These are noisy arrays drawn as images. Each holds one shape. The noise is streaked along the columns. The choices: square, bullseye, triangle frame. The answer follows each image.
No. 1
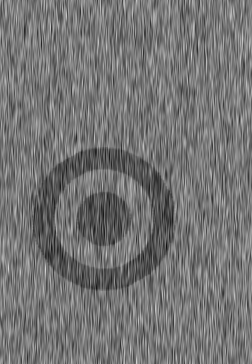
bullseye
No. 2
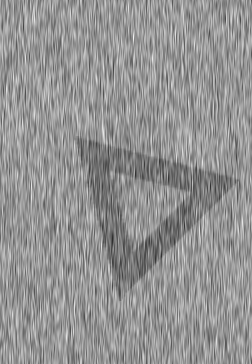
triangle frame
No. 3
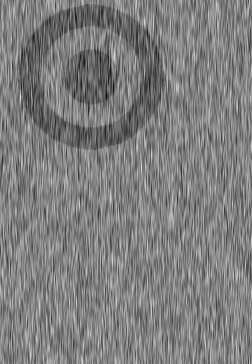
bullseye
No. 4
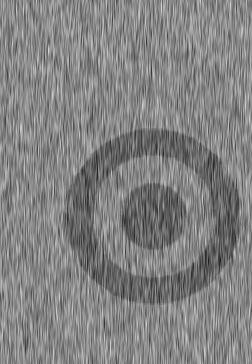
bullseye
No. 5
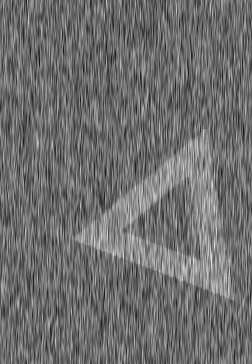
triangle frame
